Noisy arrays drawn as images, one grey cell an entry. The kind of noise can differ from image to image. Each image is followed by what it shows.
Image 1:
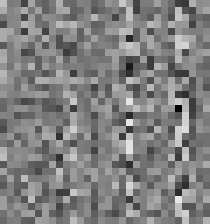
columns of uneven size
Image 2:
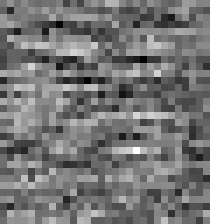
streaked along the rows
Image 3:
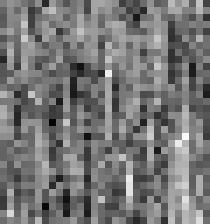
streaked along the columns
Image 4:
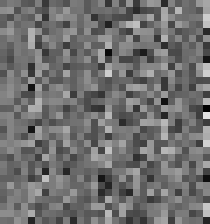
columns of uneven size
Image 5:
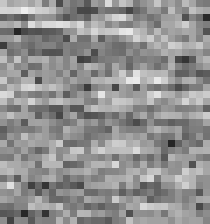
streaked along the rows
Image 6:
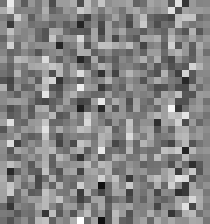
columns of uneven size
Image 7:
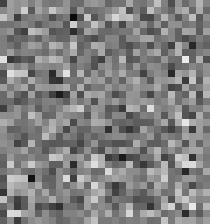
low rank plus noise
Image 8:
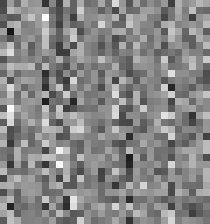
columns of uneven size
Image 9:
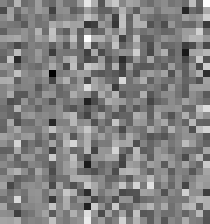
columns of uneven size
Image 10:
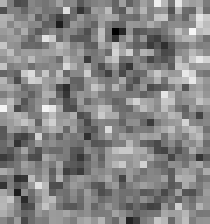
blotchy
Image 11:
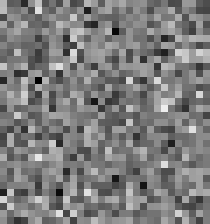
low rank plus noise
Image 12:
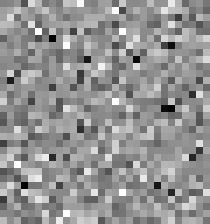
heavy tails
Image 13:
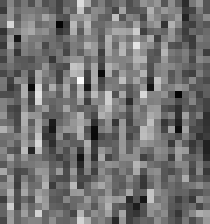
streaked along the columns
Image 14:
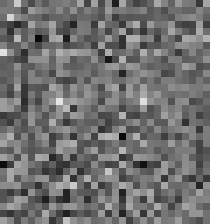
low rank plus noise
